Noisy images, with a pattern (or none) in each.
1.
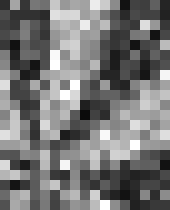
spokes from one point
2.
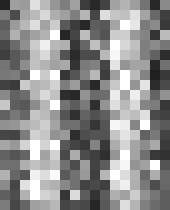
vertical stripes
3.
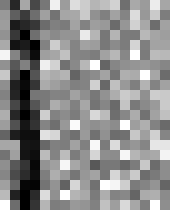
one vertical stripe
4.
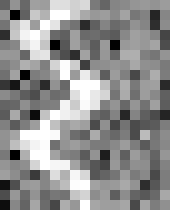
a wavy band
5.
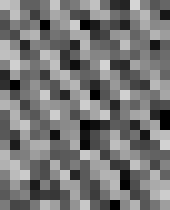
diagonal stripes
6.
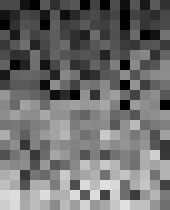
a smooth slope
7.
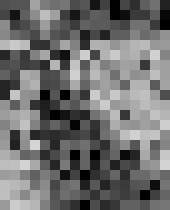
spokes from one point
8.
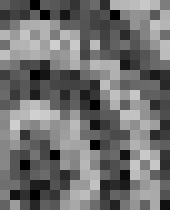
rings round one point
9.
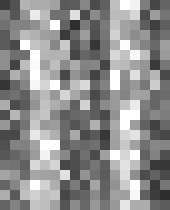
vertical stripes
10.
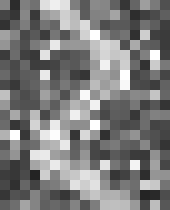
a wavy band
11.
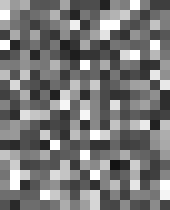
only noise
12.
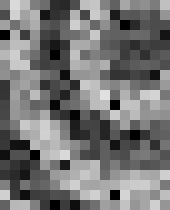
rings round one point
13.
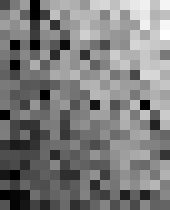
a smooth slope
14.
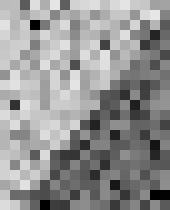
a sharp edge
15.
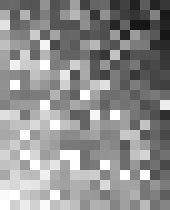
a smooth slope
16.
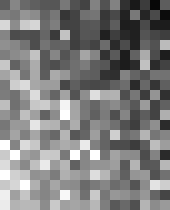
a smooth slope
